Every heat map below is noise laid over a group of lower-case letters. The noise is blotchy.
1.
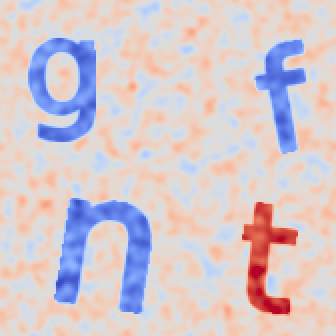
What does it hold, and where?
top left: blue g; top right: blue f; bottom left: blue n; bottom right: red t
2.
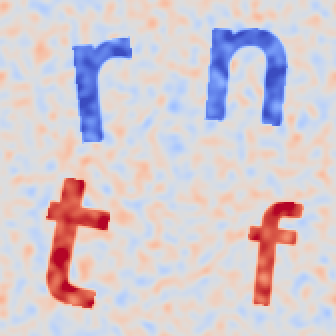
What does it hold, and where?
top left: blue r; top right: blue n; bottom left: red t; bottom right: red f
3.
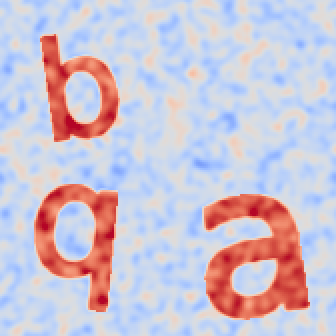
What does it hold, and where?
top left: red b; bottom left: red q; bottom right: red a
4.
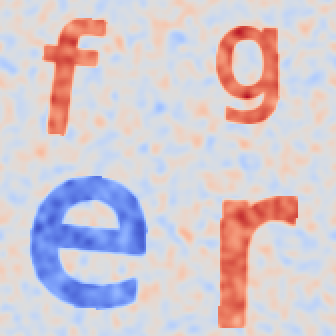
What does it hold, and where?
top left: red f; top right: red g; bottom left: blue e; bottom right: red r
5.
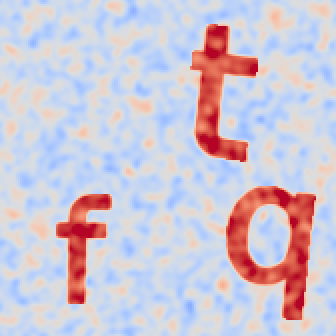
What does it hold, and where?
top right: red t; bottom left: red f; bottom right: red q
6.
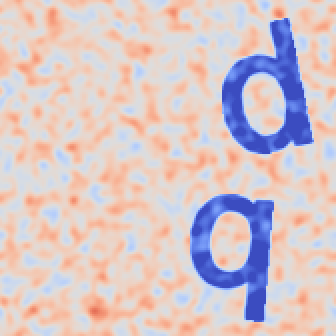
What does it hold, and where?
top right: blue d; bottom right: blue q
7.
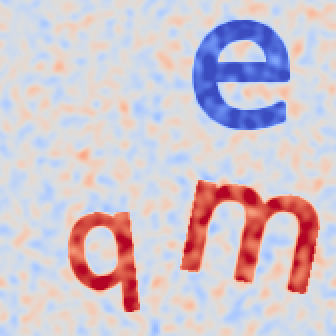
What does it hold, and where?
top right: blue e; bottom left: red q; bottom right: red m
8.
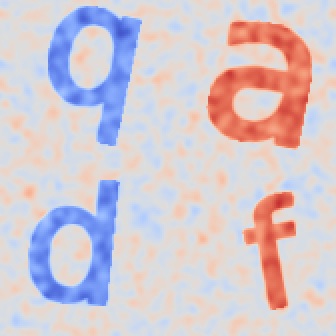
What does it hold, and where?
top left: blue q; top right: red a; bottom left: blue d; bottom right: red f
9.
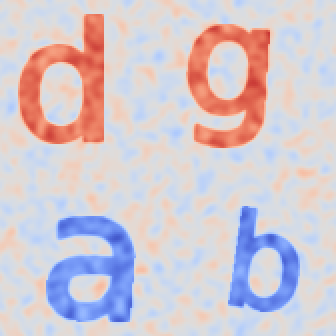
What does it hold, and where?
top left: red d; top right: red g; bottom left: blue a; bottom right: blue b
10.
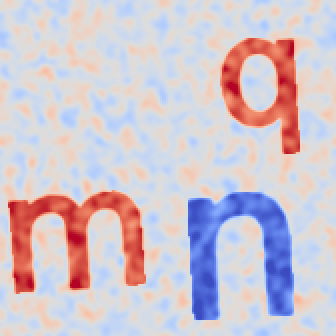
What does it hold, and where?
top right: red q; bottom left: red m; bottom right: blue n
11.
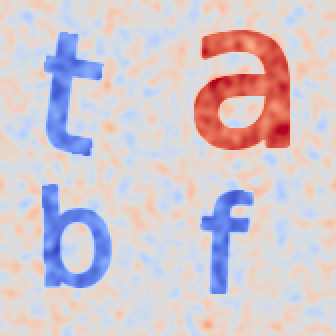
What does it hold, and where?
top left: blue t; top right: red a; bottom left: blue b; bottom right: blue f
